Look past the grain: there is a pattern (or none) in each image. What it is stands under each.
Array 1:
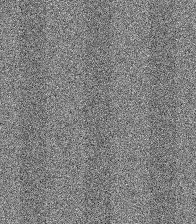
vertical stripes
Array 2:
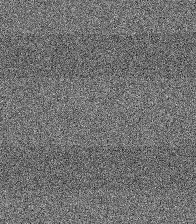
horizontal stripes
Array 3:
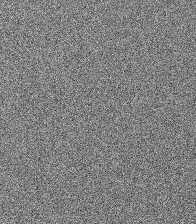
a smooth slope
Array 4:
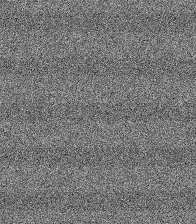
horizontal stripes
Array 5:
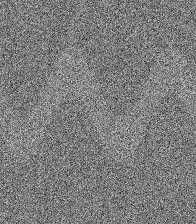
a wavy band
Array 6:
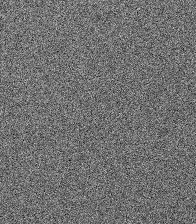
a smooth slope
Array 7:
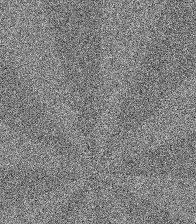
spokes from one point
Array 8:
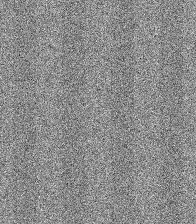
vertical stripes
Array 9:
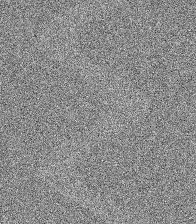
a wavy band
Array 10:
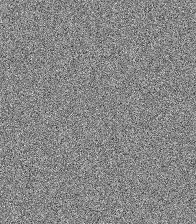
only noise
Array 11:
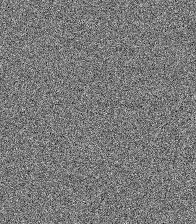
only noise
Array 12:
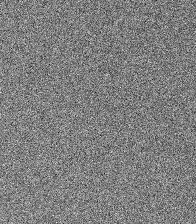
a smooth slope
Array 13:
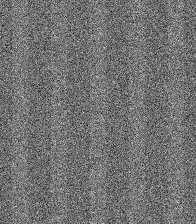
vertical stripes
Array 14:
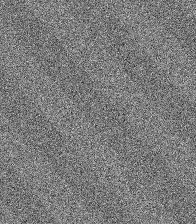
diagonal stripes
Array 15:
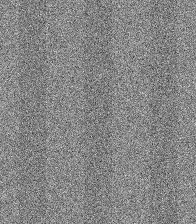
vertical stripes
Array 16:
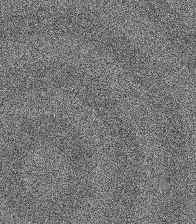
rings round one point
